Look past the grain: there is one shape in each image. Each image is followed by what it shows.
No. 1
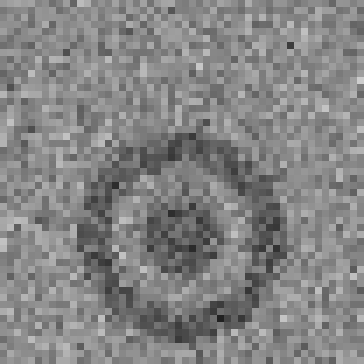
bullseye
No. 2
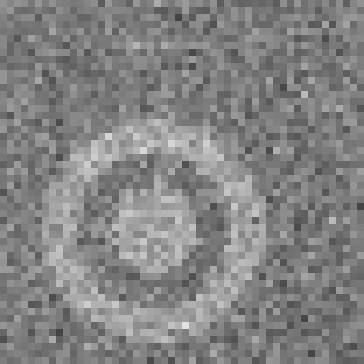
bullseye
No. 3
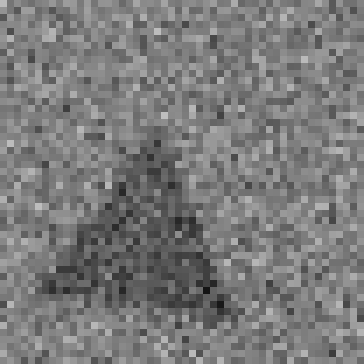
triangle
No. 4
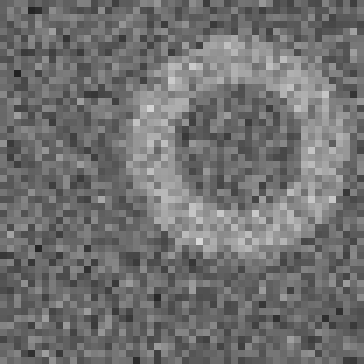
ring
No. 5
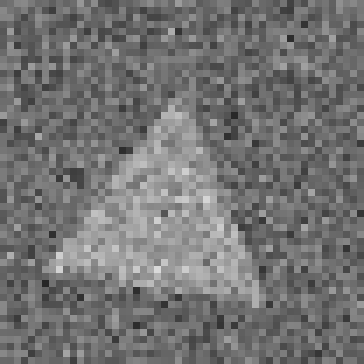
triangle
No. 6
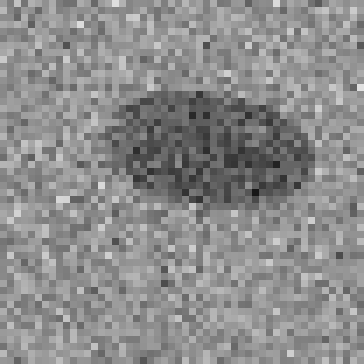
ellipse
